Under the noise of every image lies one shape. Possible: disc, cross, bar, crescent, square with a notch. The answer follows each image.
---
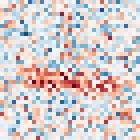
bar
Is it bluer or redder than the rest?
redder
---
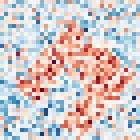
square with a notch
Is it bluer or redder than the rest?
redder
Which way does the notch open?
down and left
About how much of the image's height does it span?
nearly all
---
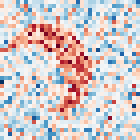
crescent
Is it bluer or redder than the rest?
redder
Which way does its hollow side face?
down and left
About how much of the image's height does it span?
two thirds
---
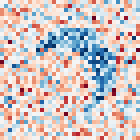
crescent
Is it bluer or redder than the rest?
bluer
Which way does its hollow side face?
down and left
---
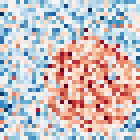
disc
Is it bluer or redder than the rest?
redder
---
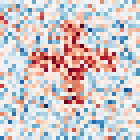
cross
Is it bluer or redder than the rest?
redder
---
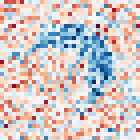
crescent
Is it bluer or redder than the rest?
bluer
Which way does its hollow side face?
down and left
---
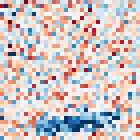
bar
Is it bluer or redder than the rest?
bluer
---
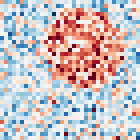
disc
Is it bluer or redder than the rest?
redder
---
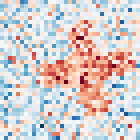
cross
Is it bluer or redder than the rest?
redder
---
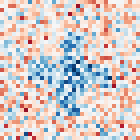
cross
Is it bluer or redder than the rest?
bluer
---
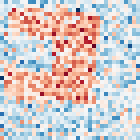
square with a notch
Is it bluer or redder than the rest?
redder
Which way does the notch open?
left
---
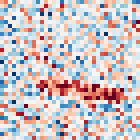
bar
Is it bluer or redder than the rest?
redder
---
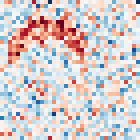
crescent
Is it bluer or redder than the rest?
redder
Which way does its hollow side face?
down
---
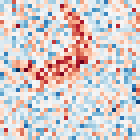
crescent
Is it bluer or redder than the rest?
redder
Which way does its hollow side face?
up and left
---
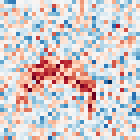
crescent
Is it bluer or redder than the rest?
redder
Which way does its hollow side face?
down
